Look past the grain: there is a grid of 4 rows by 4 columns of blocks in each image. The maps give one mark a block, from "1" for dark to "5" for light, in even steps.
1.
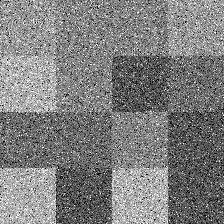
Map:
4 3 3 4
5 3 1 2
2 2 3 1
5 1 5 1
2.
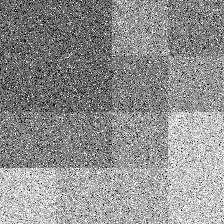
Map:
1 1 3 2
1 1 2 3
2 2 3 5
5 4 4 5
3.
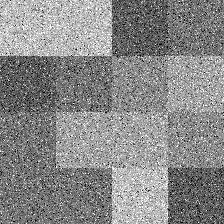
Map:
5 5 1 2
1 2 3 4
2 4 4 3
2 2 5 1
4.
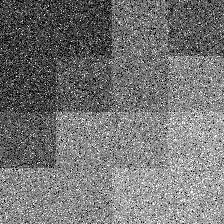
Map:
1 1 3 2
1 2 3 4
2 4 4 5
4 4 5 5
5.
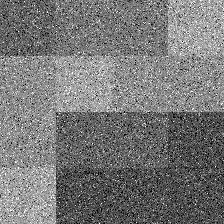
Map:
2 3 3 5
4 5 4 4
4 2 2 1
5 1 1 1
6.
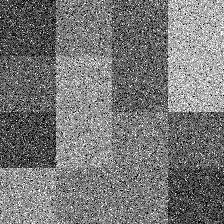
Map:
1 3 2 5
2 4 2 5
1 4 3 2
4 3 3 1
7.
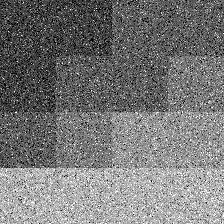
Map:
1 1 2 2
1 2 2 3
2 3 4 4
5 5 5 5
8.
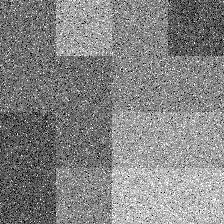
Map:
2 4 3 1
2 2 3 3
1 2 4 4
1 3 5 5
